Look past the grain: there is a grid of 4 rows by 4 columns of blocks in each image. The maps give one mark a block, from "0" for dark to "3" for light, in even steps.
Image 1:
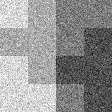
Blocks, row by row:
3211
2210
3200
3310
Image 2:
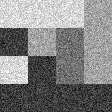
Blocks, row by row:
3332
0212
3012
0000
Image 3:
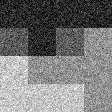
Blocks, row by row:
0000
1012
3222
3332
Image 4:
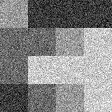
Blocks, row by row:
2000
1123
1333
0123
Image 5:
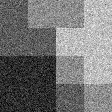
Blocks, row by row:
1223
1133
0023
0012
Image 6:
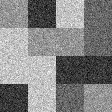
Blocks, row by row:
2031
3221
3300
0312
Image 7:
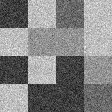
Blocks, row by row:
0313
3223
0302
3001
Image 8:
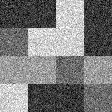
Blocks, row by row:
0030
1330
2212
3001
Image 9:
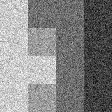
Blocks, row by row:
3110
3210
3310
3210
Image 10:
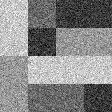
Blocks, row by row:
3100
3022
2333
2110
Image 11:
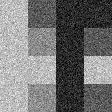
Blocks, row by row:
3100
3201
3303
3201
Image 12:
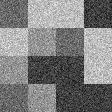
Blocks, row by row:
1330
3213
2003
1200
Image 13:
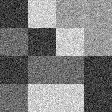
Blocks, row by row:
0322
1032
0110
1330
